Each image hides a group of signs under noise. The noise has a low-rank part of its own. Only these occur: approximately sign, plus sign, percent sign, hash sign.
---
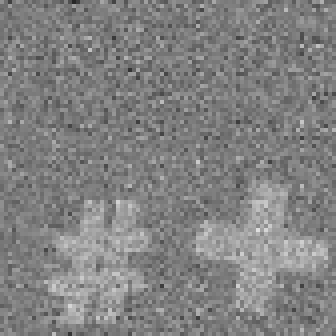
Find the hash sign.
bottom left
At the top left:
nothing
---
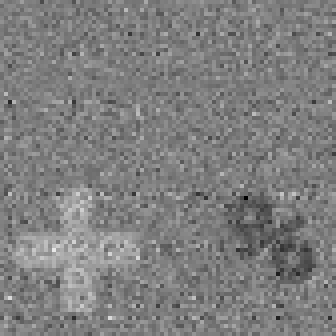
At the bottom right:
percent sign
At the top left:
nothing
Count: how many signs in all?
2
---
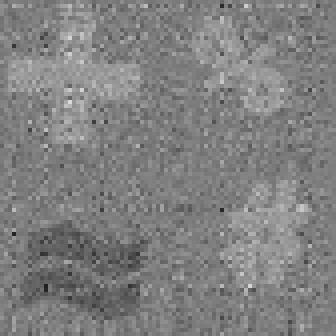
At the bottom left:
approximately sign
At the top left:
plus sign
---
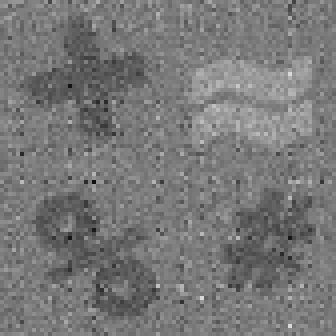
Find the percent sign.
bottom left
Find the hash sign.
bottom right
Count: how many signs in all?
4
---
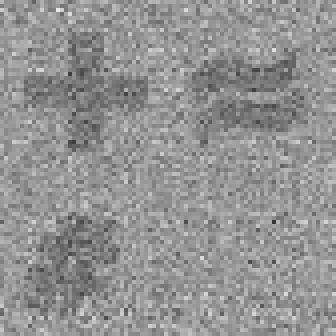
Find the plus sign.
top left
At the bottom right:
nothing
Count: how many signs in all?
3
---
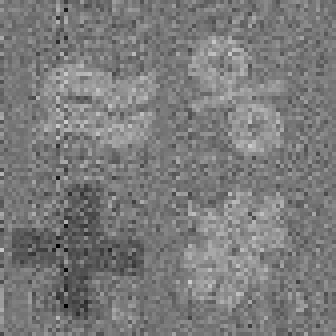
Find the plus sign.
bottom left
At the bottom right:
hash sign
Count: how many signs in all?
4
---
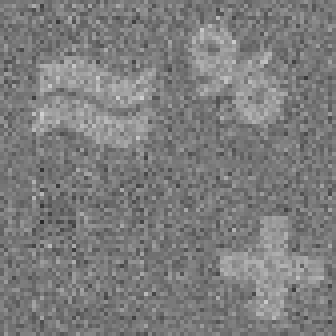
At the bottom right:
plus sign
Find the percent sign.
top right
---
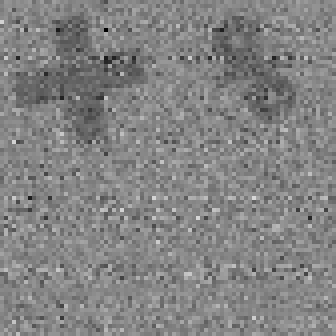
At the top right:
percent sign
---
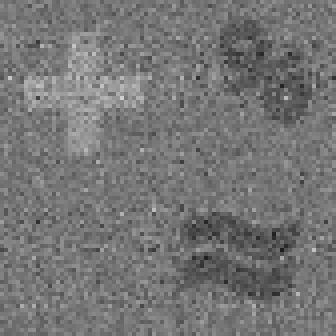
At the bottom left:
nothing
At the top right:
percent sign
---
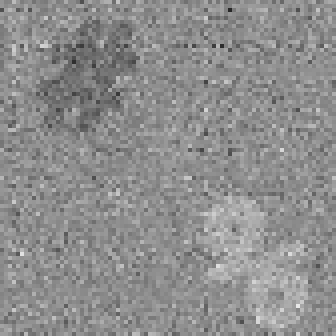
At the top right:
nothing
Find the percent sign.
bottom right
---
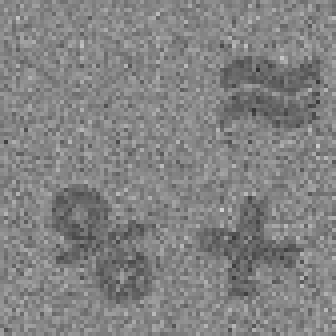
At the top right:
approximately sign
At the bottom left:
percent sign
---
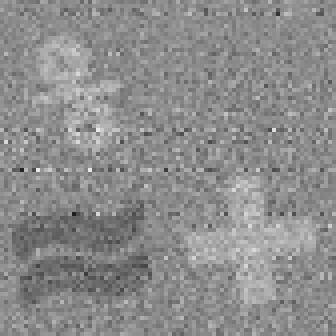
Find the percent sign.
top left
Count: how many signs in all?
3
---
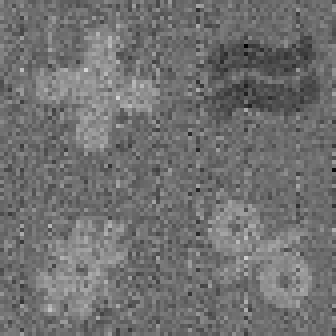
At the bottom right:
percent sign
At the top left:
plus sign
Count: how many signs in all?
4
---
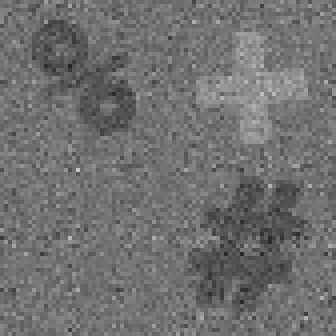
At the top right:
plus sign
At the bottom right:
hash sign
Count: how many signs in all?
3
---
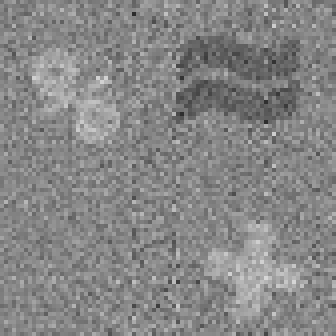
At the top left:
percent sign
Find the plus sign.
bottom right
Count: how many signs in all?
3
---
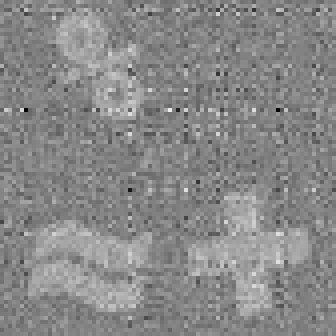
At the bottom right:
plus sign
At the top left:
percent sign
